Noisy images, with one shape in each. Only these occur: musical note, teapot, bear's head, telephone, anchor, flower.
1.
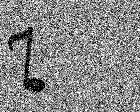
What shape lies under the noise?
musical note
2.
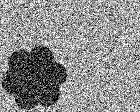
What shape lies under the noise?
flower
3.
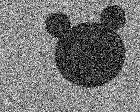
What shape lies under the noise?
bear's head
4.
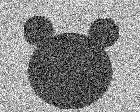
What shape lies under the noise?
bear's head
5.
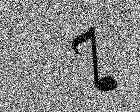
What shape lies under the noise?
musical note
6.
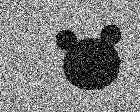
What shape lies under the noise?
bear's head
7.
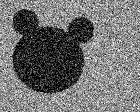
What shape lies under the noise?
bear's head
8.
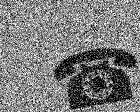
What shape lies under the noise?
telephone
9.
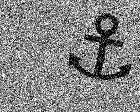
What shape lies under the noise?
anchor
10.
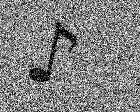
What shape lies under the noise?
musical note
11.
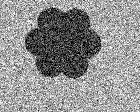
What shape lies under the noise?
flower
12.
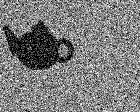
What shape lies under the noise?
teapot
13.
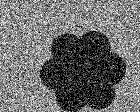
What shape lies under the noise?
flower
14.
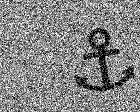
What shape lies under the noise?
anchor
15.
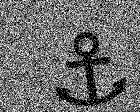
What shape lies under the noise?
anchor
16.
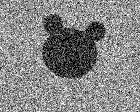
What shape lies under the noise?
bear's head
